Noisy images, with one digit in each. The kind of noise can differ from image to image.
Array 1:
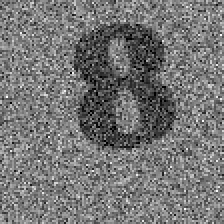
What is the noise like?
independent entries
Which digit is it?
8
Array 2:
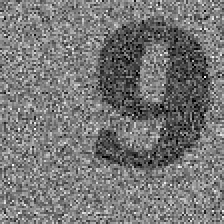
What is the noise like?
low rank plus noise
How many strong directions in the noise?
one
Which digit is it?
9
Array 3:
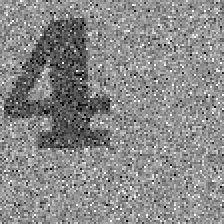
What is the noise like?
heavy tails
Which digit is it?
4
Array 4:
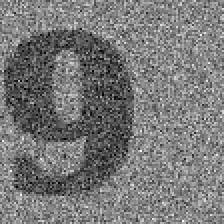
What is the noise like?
independent entries
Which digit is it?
9
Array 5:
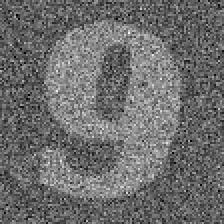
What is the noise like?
independent entries
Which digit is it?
9
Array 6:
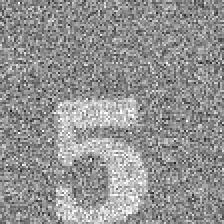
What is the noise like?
low rank plus noise
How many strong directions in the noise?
five to eight
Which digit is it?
5
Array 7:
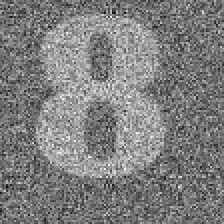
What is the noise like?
low rank plus noise
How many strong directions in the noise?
one
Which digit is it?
8
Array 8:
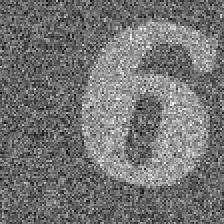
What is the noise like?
low rank plus noise
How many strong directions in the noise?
five to eight
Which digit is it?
6
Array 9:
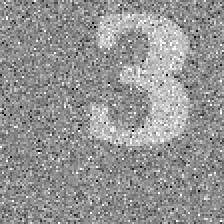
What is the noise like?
heavy tails
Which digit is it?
3
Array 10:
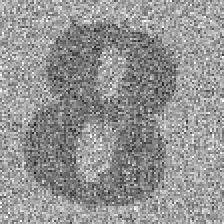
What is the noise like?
low rank plus noise
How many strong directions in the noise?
five to eight
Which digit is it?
8
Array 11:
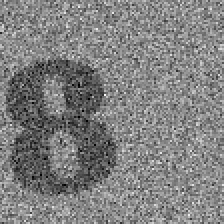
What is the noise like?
independent entries
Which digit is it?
8
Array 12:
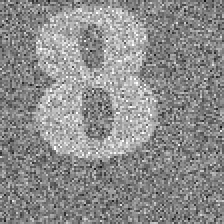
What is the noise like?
independent entries
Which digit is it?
8
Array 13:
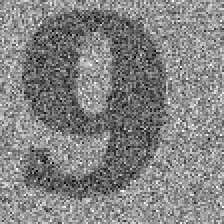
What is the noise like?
independent entries
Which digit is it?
9
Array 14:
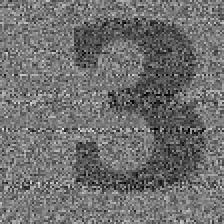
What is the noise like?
rows of uneven size
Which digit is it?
3
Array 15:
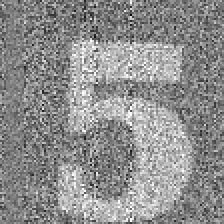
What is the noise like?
columns of uneven size
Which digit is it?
5
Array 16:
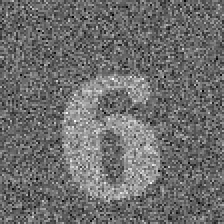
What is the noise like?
independent entries
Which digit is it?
6
